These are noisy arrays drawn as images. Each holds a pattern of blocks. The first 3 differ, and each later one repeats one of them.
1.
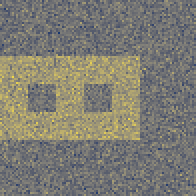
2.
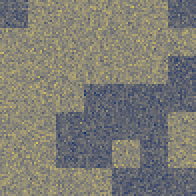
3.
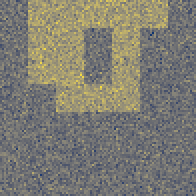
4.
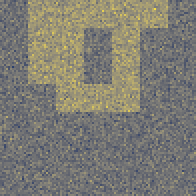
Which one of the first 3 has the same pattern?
3
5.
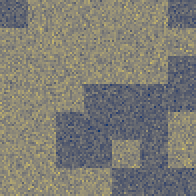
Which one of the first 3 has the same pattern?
2
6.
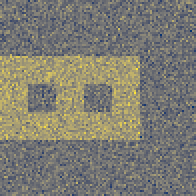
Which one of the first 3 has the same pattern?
1
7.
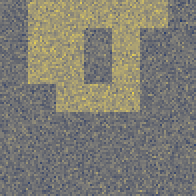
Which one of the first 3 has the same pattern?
3
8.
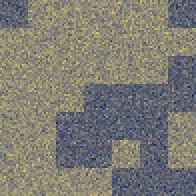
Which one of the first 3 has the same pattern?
2
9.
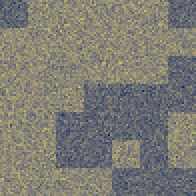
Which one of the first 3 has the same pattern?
2
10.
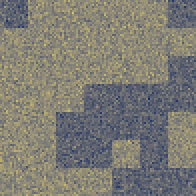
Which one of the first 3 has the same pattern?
2
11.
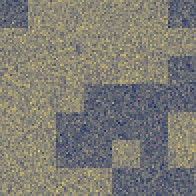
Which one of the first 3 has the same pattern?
2
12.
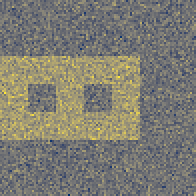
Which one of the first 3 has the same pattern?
1
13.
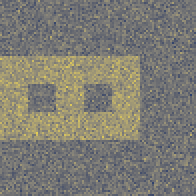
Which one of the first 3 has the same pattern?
1
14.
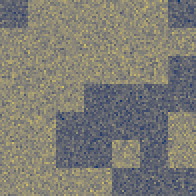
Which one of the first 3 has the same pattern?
2
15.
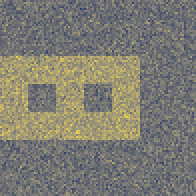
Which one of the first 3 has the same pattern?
1
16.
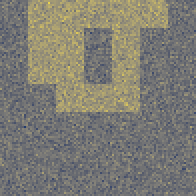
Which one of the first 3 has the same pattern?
3
